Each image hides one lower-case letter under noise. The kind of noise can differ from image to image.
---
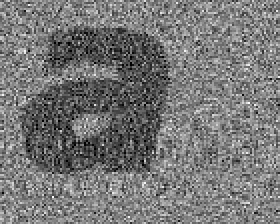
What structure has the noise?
low rank plus noise
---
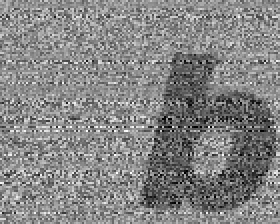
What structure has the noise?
rows of uneven size
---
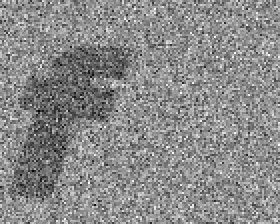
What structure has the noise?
independent entries
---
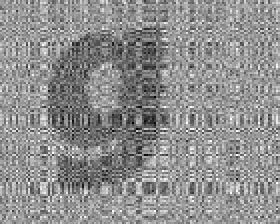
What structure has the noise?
low rank plus noise
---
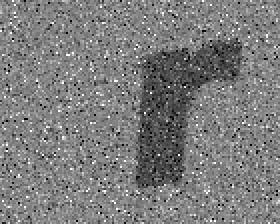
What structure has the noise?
heavy tails
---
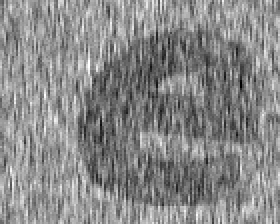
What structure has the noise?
streaked along the columns
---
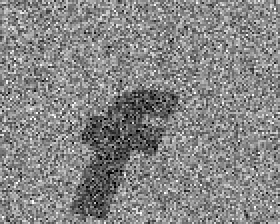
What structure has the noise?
independent entries
